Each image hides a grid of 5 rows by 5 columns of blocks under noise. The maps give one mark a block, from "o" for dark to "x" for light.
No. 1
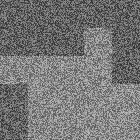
ooooo
oooxo
xxxxo
oxxxx
oxxxx
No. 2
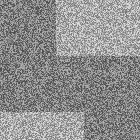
ooxxx
ooxxx
ooooo
ooooo
xxxoo
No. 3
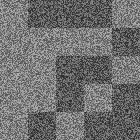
xooox
xxxxo
xxoox
xxoxo
xoxoo
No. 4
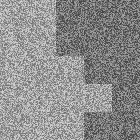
xxooo
xxooo
xxxoo
xxxxo
xxxoo
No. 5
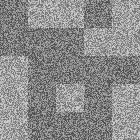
oxxox
oooxx
xoooo
xoxox
xooox
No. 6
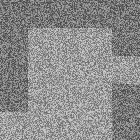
ooooo
oxxxo
oxxxx
oxxxo
xxxxo
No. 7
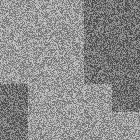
xxxoo
xxxoo
xxxoo
oxxxo
oxxxx
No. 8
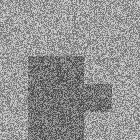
xxxxx
xxxxx
xooxx
xooox
xooxx
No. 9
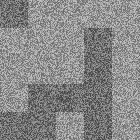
oxxxx
xxxox
xxxox
xooox
ooxox
